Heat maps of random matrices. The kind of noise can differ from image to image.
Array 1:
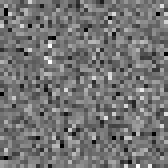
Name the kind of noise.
heavy tails
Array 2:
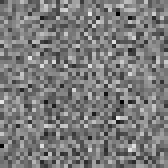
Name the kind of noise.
low rank plus noise
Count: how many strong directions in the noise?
two
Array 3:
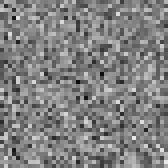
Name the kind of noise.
low rank plus noise
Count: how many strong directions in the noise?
five to eight
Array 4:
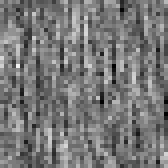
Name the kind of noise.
streaked along the columns
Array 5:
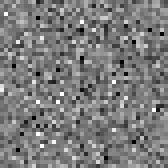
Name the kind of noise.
heavy tails
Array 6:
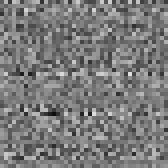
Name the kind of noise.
rows of uneven size
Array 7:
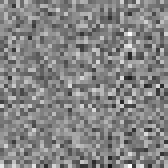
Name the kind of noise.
low rank plus noise
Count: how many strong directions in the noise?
three or four
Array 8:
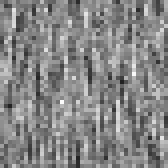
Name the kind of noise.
streaked along the columns
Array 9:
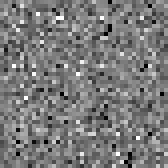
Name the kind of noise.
heavy tails
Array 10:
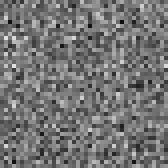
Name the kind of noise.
low rank plus noise
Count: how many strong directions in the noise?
five to eight
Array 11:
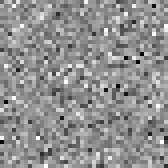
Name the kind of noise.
heavy tails
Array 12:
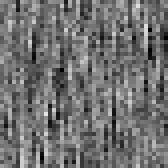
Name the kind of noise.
streaked along the columns
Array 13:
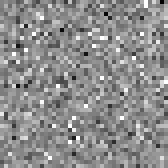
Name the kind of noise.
heavy tails
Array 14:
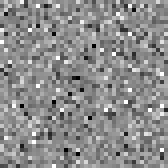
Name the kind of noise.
heavy tails
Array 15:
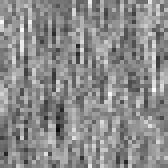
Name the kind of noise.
streaked along the columns
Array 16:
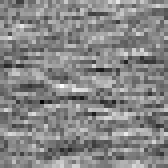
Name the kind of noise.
streaked along the rows
